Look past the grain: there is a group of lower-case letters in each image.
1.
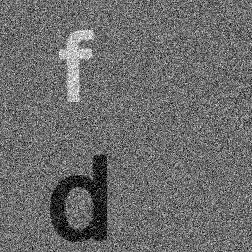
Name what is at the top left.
f
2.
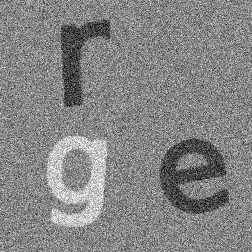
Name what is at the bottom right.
e
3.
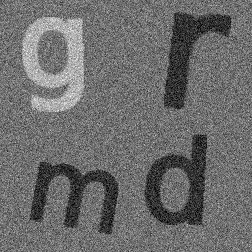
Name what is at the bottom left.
m
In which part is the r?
top right
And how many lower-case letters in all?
4
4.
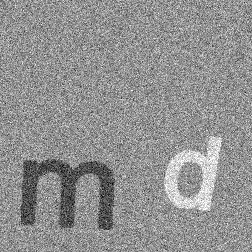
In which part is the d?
bottom right
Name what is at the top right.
nothing
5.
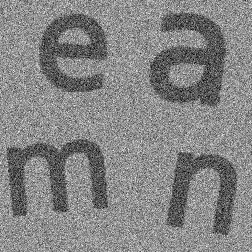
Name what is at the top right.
a
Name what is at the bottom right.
n
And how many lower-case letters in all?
4
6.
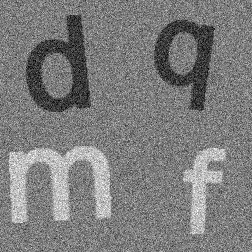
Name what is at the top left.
d
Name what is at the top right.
q
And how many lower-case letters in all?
4
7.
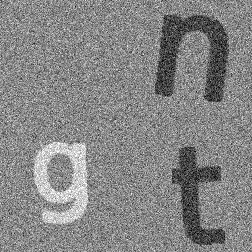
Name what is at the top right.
n
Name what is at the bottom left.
g
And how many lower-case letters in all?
3
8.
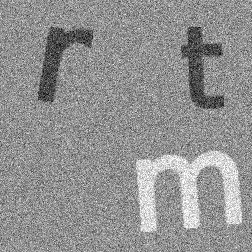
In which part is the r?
top left
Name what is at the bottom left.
nothing
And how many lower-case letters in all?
3
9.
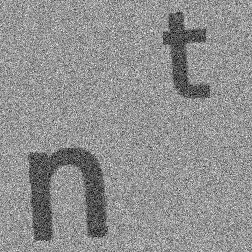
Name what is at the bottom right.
nothing
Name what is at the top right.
t
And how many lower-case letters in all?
2
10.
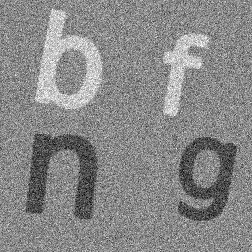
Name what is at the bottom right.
g
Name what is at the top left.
b
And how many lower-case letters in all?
4
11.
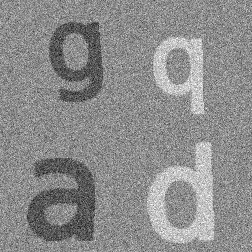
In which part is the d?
bottom right
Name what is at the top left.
g
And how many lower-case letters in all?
4
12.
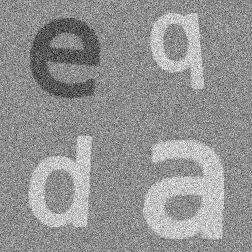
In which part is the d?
bottom left
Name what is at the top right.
q
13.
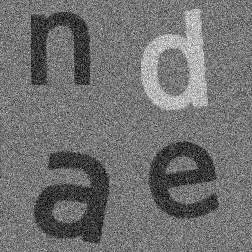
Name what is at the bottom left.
a
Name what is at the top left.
n
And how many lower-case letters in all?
4
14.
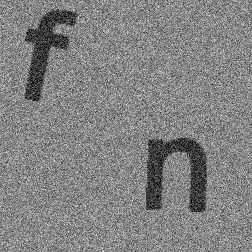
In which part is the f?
top left
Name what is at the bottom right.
n
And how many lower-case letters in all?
2
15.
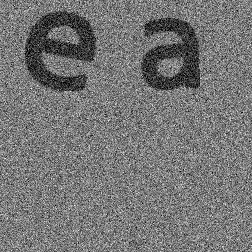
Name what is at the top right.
a
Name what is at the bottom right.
nothing
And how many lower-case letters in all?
2
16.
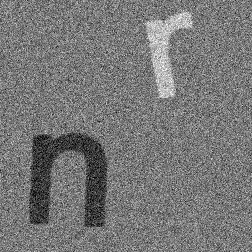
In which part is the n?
bottom left
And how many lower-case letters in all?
2
